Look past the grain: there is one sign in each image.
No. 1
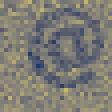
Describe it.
dark at sign
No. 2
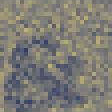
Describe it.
dark ampersand
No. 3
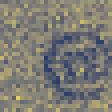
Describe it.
dark at sign
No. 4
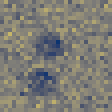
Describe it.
dark colon
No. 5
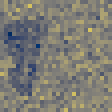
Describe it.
dark pilcrow
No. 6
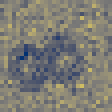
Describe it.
dark infinity sign
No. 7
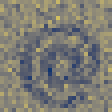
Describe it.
dark at sign
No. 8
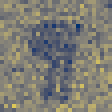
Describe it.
dark pilcrow
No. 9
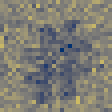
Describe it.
dark hash sign
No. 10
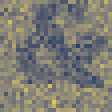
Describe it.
dark ampersand
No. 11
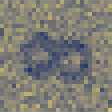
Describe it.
dark infinity sign
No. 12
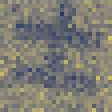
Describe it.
dark plus-minus sign
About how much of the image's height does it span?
nearly all
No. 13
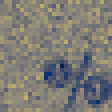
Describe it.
dark percent sign
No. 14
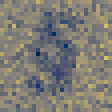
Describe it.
dark section sign
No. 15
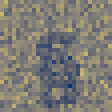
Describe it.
dark section sign
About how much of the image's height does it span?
two thirds
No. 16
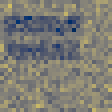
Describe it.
dark equals sign
